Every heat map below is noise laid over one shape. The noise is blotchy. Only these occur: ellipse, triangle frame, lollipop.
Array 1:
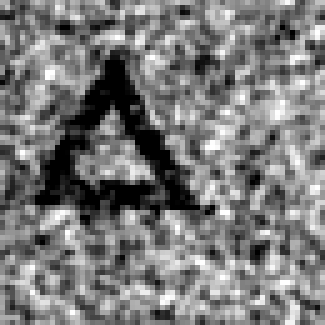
triangle frame
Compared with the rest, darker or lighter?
darker
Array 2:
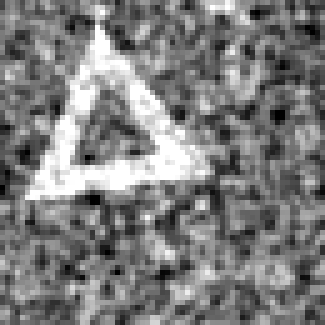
triangle frame
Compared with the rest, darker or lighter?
lighter
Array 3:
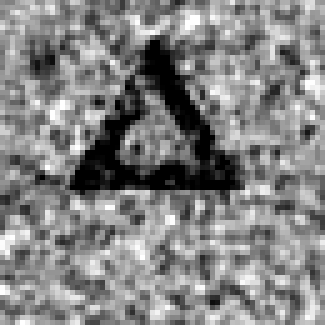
triangle frame
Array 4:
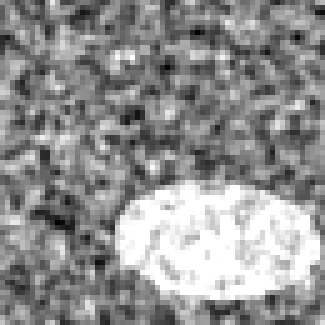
ellipse
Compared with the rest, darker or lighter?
lighter
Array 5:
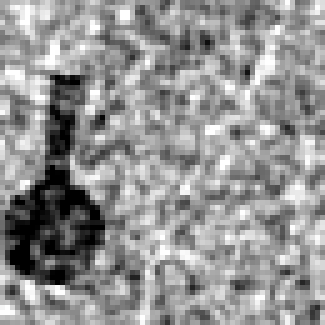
lollipop
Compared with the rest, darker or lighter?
darker
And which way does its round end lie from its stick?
down
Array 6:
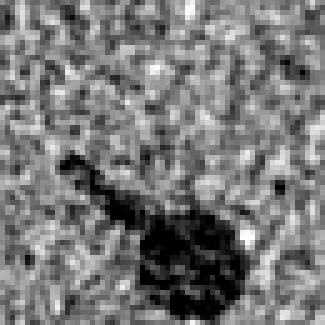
lollipop
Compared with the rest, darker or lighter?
darker
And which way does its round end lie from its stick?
down and right
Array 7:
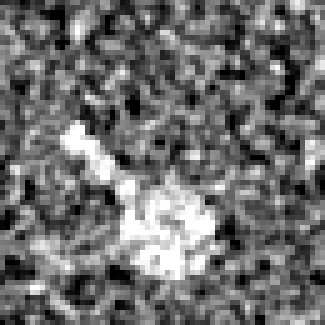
lollipop
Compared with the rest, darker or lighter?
lighter
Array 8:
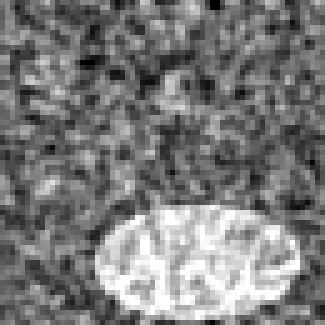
ellipse
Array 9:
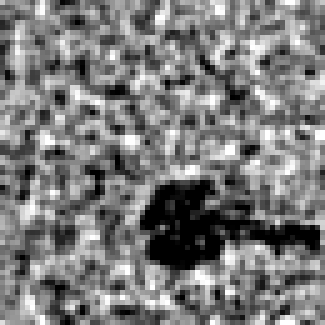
lollipop
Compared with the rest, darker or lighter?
darker
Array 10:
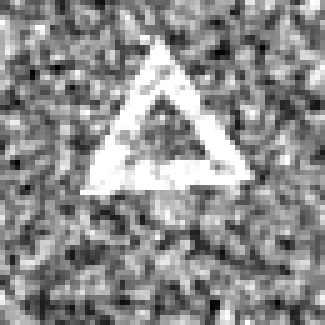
triangle frame
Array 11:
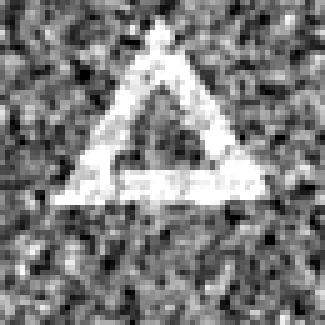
triangle frame
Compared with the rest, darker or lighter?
lighter
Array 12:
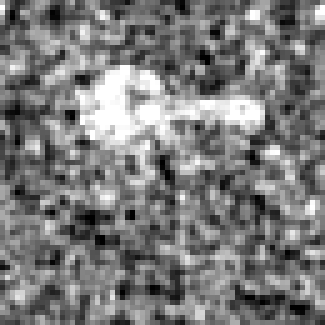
lollipop
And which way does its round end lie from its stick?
left
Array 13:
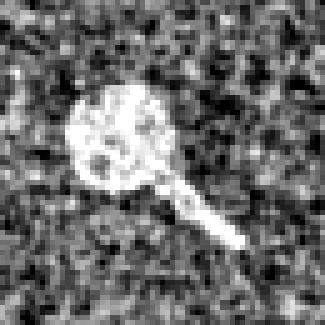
lollipop
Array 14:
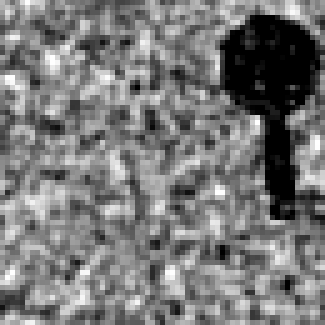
lollipop
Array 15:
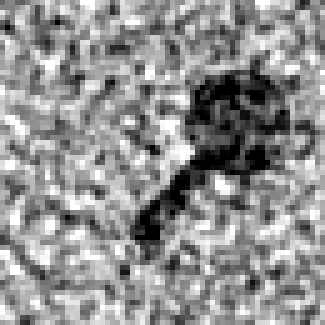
lollipop
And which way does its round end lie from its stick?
up and right
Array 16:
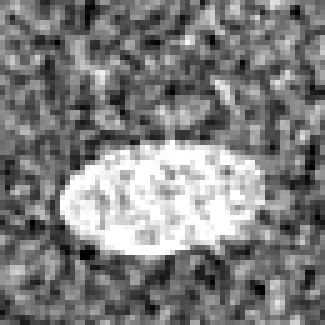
ellipse
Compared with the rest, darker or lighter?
lighter
